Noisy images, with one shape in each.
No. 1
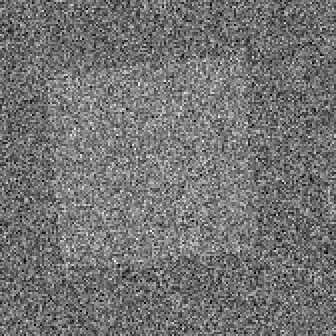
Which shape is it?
square
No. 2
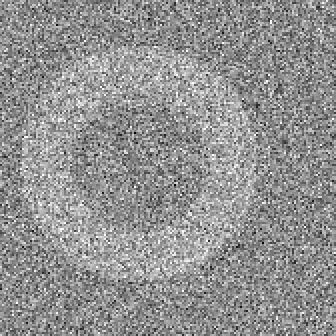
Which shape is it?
ring
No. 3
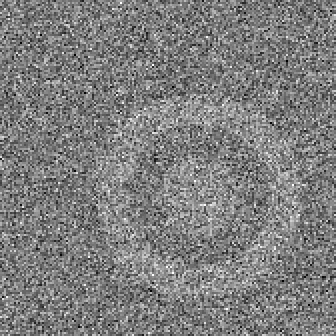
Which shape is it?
bullseye
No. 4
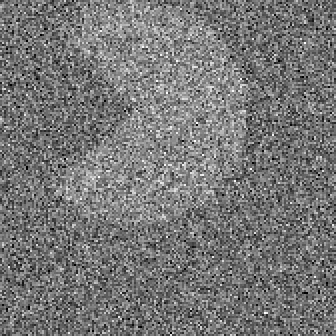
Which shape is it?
disc with a wedge cut out
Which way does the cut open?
left
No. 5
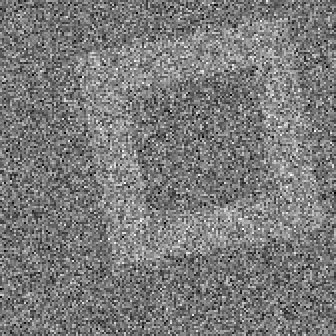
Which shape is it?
square frame
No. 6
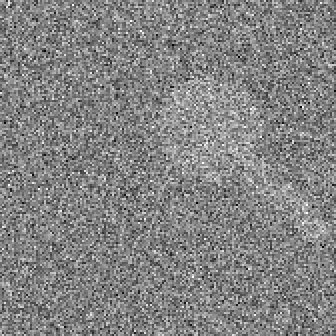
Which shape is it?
lollipop
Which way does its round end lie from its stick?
up and left
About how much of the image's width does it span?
half
